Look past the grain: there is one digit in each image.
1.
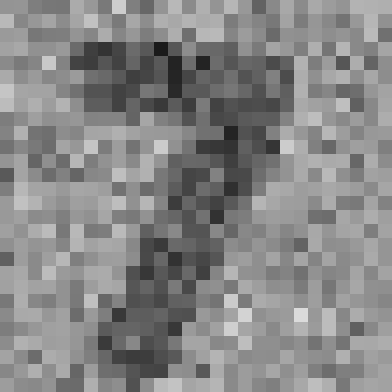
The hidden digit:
7
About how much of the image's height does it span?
nearly all
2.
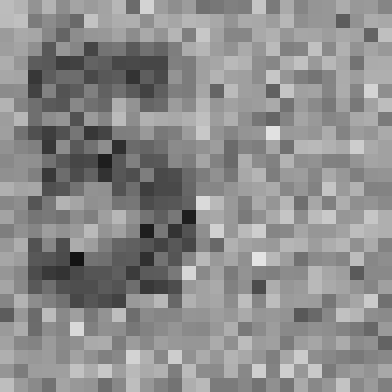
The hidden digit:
5
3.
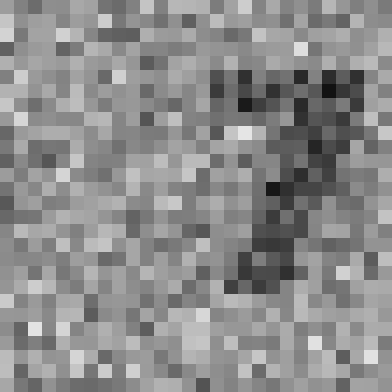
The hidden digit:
7
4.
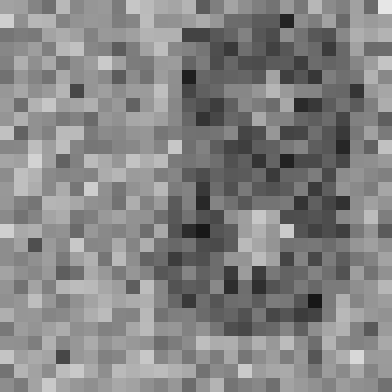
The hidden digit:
8
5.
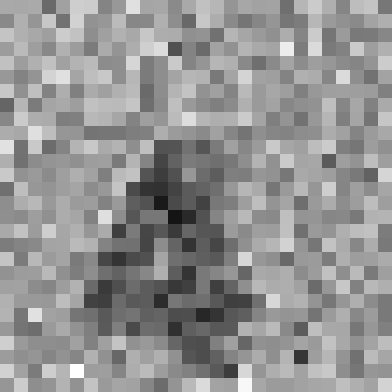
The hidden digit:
4
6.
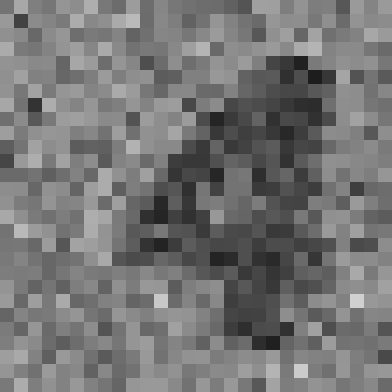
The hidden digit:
4
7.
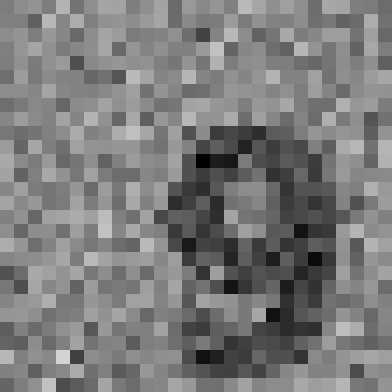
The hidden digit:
9
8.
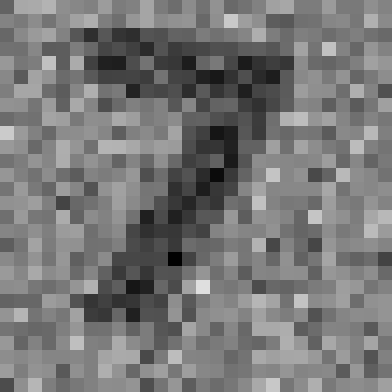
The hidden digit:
7
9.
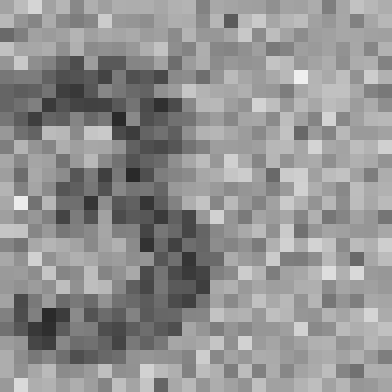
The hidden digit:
3
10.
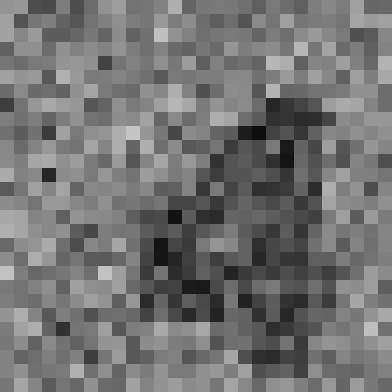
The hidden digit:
4
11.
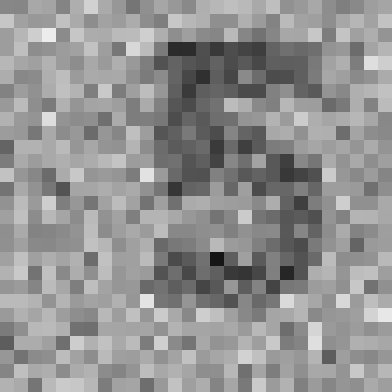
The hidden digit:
5
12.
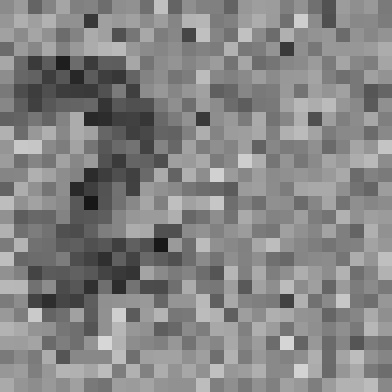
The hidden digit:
2
